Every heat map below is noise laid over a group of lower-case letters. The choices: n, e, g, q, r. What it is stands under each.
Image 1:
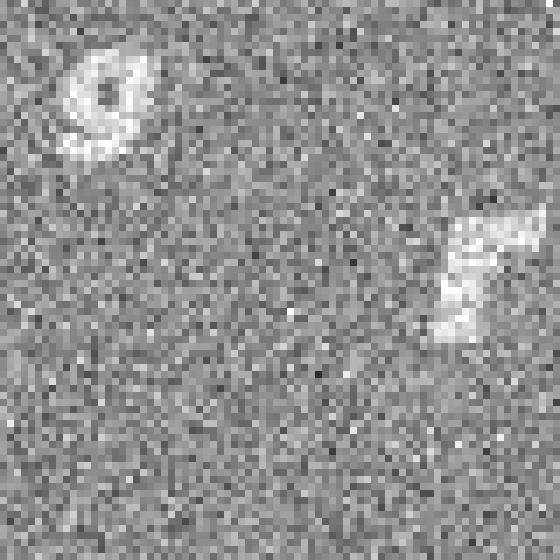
top left: g; middle right: r
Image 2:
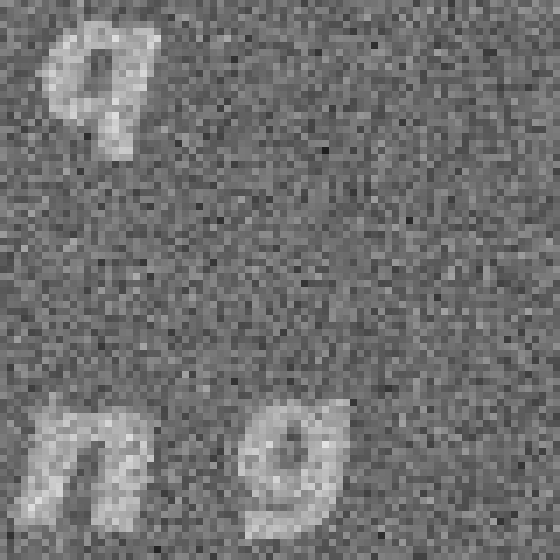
top left: q; bottom left: n; bottom middle: g
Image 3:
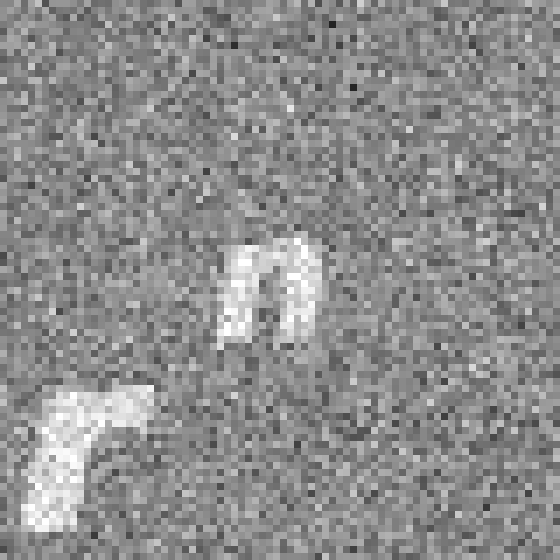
centre: n; bottom left: r
